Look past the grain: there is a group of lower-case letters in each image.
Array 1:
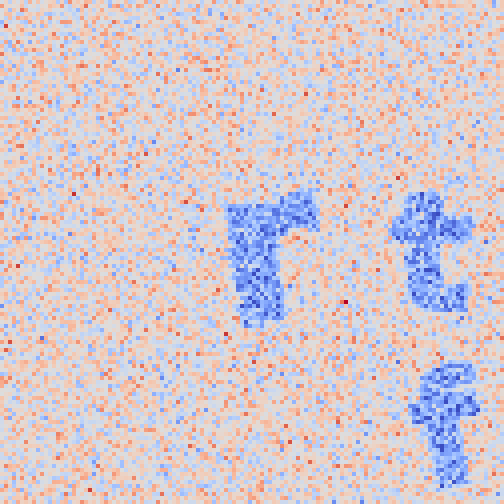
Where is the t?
middle right
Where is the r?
centre
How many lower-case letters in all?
3
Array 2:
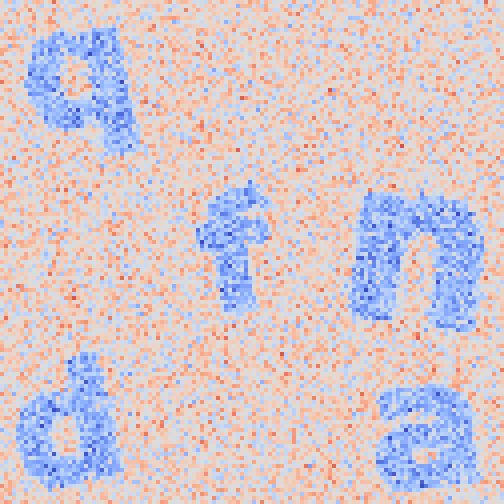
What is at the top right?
nothing
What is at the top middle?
nothing
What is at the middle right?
n
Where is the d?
bottom left
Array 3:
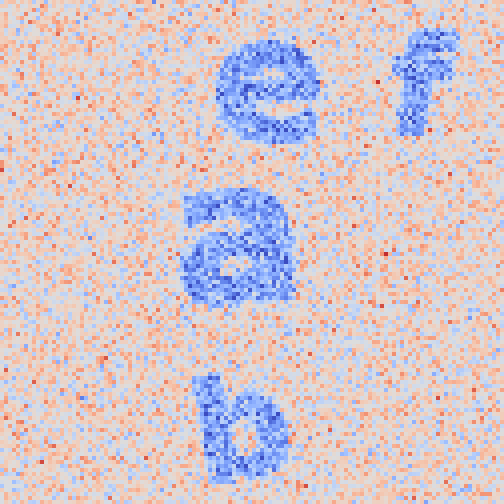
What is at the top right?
f
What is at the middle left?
nothing
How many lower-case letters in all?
4
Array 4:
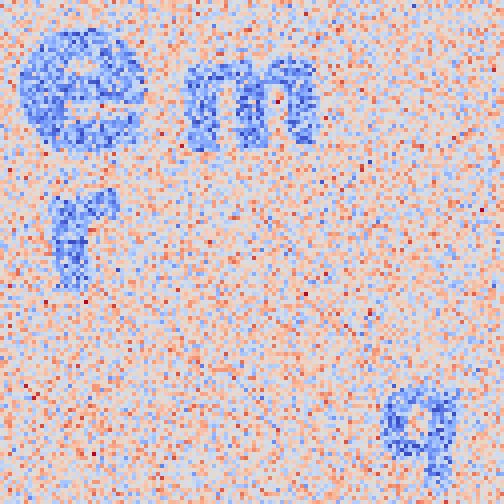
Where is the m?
top middle
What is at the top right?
nothing
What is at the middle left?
r
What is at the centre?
nothing
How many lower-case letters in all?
4
